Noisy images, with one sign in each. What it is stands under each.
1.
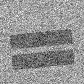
equals sign
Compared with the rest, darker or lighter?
darker
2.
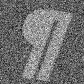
pilcrow
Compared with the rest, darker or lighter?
lighter
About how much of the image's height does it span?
nearly all
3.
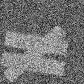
not-equal sign
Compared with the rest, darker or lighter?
lighter
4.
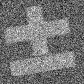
plus-minus sign
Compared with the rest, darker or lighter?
lighter
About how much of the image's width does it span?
nearly all
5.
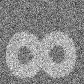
infinity sign
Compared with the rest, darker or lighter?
lighter
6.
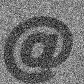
at sign
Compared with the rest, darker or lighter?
darker
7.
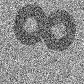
infinity sign
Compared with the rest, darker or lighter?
darker
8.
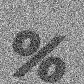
percent sign
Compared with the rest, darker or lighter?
darker
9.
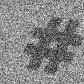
hash sign
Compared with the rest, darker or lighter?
darker
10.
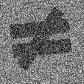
not-equal sign
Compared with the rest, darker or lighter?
darker
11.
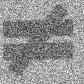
not-equal sign
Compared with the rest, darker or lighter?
darker
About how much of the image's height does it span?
nearly all
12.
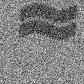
approximately sign
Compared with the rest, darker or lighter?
darker
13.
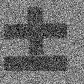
plus-minus sign
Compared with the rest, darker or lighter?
darker
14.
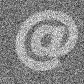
at sign
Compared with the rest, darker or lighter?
lighter
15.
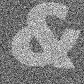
ampersand
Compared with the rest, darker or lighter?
lighter
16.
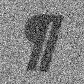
pilcrow
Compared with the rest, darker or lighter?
darker
